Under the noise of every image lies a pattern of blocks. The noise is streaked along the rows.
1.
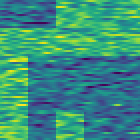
no symmetry
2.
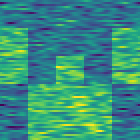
left and right mirror each other
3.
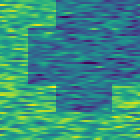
mirrored about the diagonal from the bottom left
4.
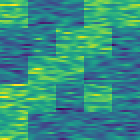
mirrored about the diagonal from the top left
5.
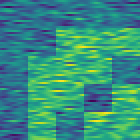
mirrored about the diagonal from the top left
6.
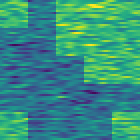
mirrored about the diagonal from the bottom left
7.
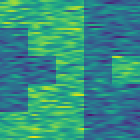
top and bottom mirror each other
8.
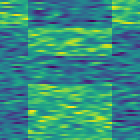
left and right mirror each other
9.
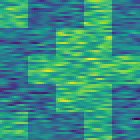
top and bottom mirror each other
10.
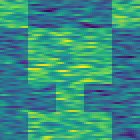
left and right mirror each other
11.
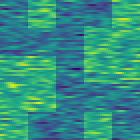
the same after a half turn
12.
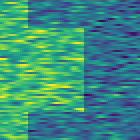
top and bottom mirror each other
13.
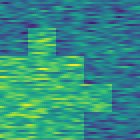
mirrored about the diagonal from the bottom left
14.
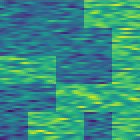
no symmetry
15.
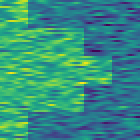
top and bottom mirror each other
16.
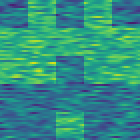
left and right mirror each other
